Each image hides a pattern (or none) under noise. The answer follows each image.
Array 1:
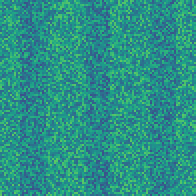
vertical stripes
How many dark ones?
3
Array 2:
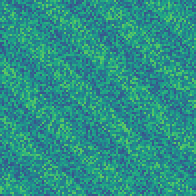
diagonal stripes
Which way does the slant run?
top left to bottom right
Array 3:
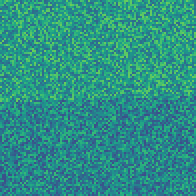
a sharp edge
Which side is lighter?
top
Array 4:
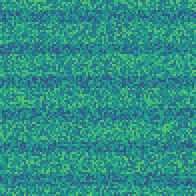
horizontal stripes
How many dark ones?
6
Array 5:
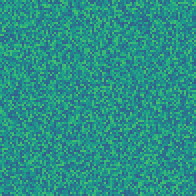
only noise
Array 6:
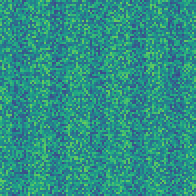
vertical stripes
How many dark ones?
5
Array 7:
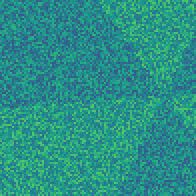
spokes from one point
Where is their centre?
middle right
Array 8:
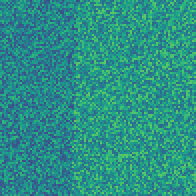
a sharp edge
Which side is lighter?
right
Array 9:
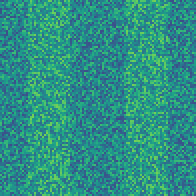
vertical stripes
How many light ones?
2
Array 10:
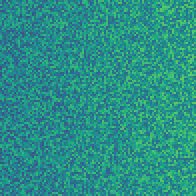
a smooth slope
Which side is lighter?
right
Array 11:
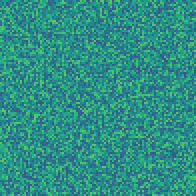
only noise
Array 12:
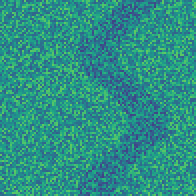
a wavy band
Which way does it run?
top to bottom
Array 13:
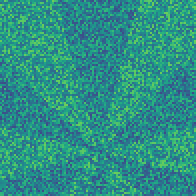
spokes from one point
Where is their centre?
bottom middle
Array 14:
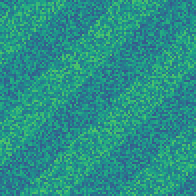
diagonal stripes
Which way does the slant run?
bottom left to top right
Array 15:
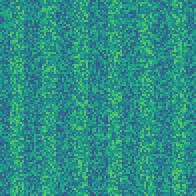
vertical stripes
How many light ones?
6
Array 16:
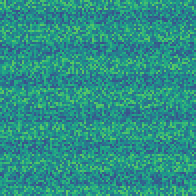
horizontal stripes
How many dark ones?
6
